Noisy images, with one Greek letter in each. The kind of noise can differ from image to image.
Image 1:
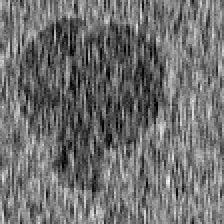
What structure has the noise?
streaked along the columns
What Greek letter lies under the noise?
phi
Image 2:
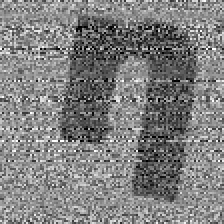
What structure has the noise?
rows of uneven size
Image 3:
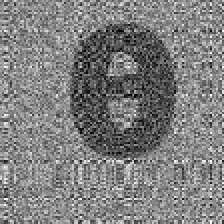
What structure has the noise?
low rank plus noise
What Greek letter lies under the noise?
theta
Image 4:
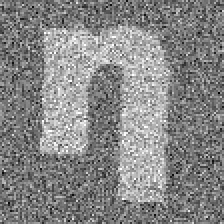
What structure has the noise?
independent entries
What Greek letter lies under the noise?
eta
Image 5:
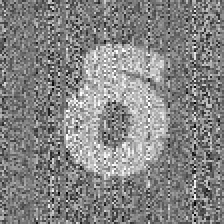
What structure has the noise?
columns of uneven size
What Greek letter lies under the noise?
delta
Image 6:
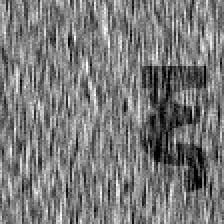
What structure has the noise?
streaked along the columns
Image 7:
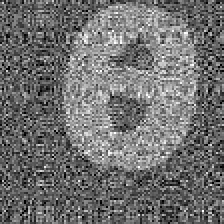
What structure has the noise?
low rank plus noise
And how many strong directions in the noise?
two
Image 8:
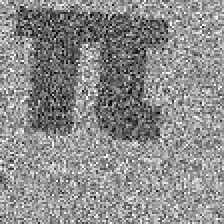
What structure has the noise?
low rank plus noise
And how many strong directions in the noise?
five to eight
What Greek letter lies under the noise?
pi
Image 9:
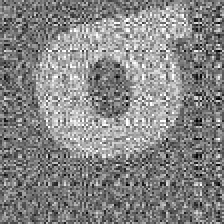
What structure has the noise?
low rank plus noise
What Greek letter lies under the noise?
sigma
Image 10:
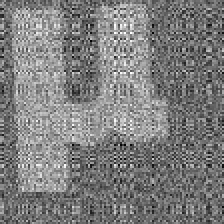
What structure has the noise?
low rank plus noise
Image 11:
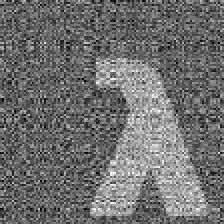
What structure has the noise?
low rank plus noise
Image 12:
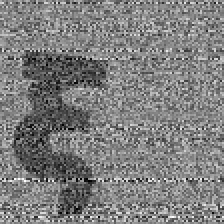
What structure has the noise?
rows of uneven size
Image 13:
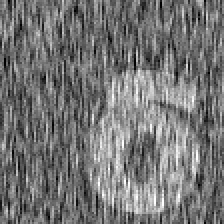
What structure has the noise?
streaked along the columns
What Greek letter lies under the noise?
delta
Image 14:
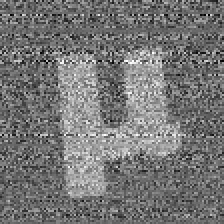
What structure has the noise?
rows of uneven size
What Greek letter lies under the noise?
mu
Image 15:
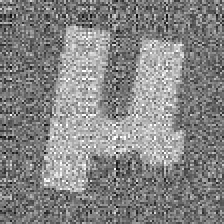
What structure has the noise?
low rank plus noise
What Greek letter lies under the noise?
mu
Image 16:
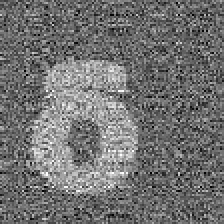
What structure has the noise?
low rank plus noise
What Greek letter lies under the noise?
delta
